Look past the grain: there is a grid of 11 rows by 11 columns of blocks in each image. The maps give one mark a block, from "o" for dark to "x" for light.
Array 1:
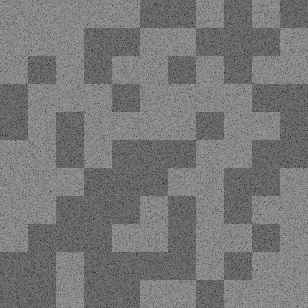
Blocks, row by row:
x x x x x o o x o x o
x x x o o x x o o o x
x o x o x x o x o x x
o x x x o x x x x o o
o x o x x x x o x x o
x x o x o o o x x o o
x x x o o o x x o o x
x x o o o x o x o x x
x o o o x x o x x o x
o o x o o o o x o x x
o o x o o x x o x x x
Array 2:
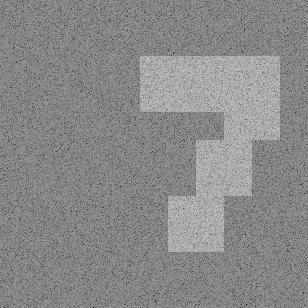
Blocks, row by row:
o o o o o o o o o o o
o o o o o o o o o o o
o o o o o x x x x x o
o o o o o x x x x x o
o o o o o o o o x x o
o o o o o o o x x o o
o o o o o o o x x o o
o o o o o o x x o o o
o o o o o o x x o o o
o o o o o o o o o o o
o o o o o o o o o o o
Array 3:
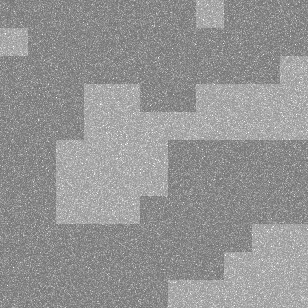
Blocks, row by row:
o o o o o o o x o o o
x o o o o o o o o o o
o o o o o o o o o o x
o o o x x o o x x x x
o o o x x x x x x x x
o o x x x x o o o o o
o o x x x x o o o o o
o o x x x o o o o o o
o o o o o o o o o x x
o o o o o o o o x x x
o o o o o o x x x x x
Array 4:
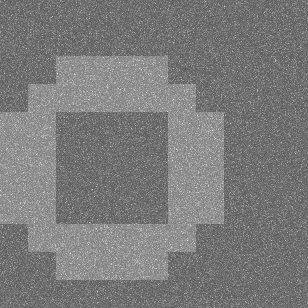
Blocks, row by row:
o o o o o o o o o o o
o o o o o o o o o o o
o o x x x x o o o o o
o x x x x x x o o o o
x x o o o o x x o o o
x x o o o o x x o o o
x x o o o o x x o o o
x x o o o o x x o o o
o x x x x x x o o o o
o o x x x x o o o o o
o o o o o o o o o o o
